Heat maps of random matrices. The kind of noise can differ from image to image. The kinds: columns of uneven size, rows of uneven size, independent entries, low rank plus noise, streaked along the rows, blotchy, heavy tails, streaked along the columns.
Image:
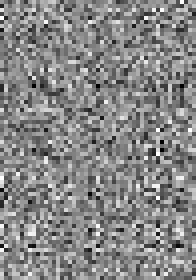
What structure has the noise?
low rank plus noise
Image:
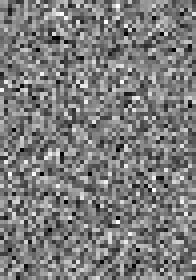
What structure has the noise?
independent entries
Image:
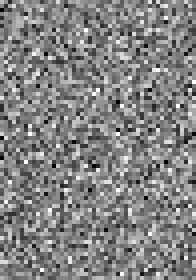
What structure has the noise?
independent entries
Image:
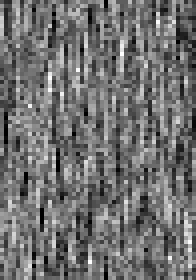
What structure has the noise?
streaked along the columns
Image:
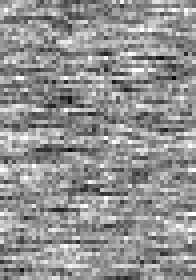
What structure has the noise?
streaked along the rows
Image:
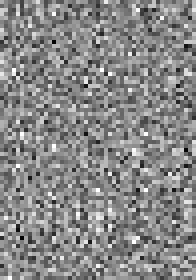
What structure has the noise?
low rank plus noise
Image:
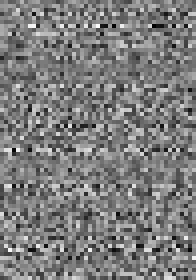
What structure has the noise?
rows of uneven size
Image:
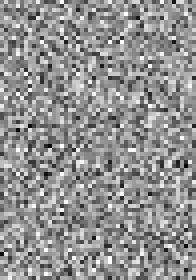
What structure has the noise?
low rank plus noise
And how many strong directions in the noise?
five to eight
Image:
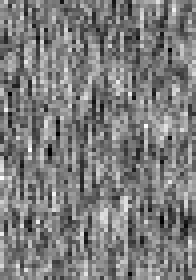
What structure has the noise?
streaked along the columns
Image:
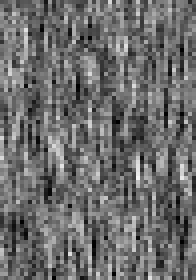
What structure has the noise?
streaked along the columns
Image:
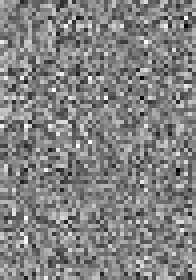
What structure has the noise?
low rank plus noise
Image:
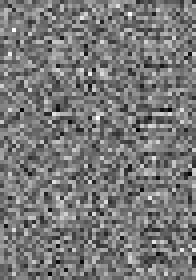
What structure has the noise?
low rank plus noise
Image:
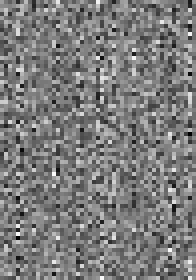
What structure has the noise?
columns of uneven size
